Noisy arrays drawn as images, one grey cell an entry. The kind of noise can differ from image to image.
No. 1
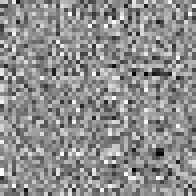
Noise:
low rank plus noise
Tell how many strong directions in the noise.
three or four
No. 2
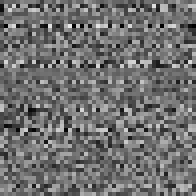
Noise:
rows of uneven size
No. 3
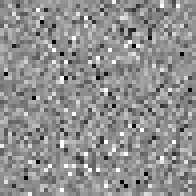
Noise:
heavy tails
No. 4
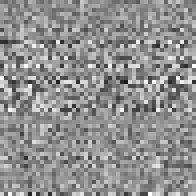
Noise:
rows of uneven size
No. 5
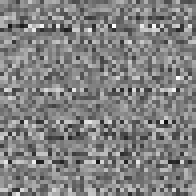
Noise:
rows of uneven size
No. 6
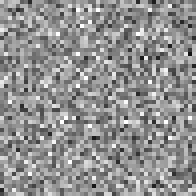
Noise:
independent entries
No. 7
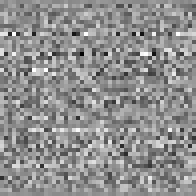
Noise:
rows of uneven size
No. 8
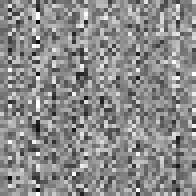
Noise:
columns of uneven size
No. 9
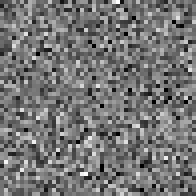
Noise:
independent entries
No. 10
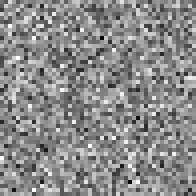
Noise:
independent entries
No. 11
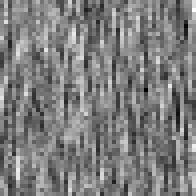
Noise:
streaked along the columns
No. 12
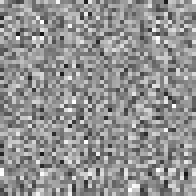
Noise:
low rank plus noise
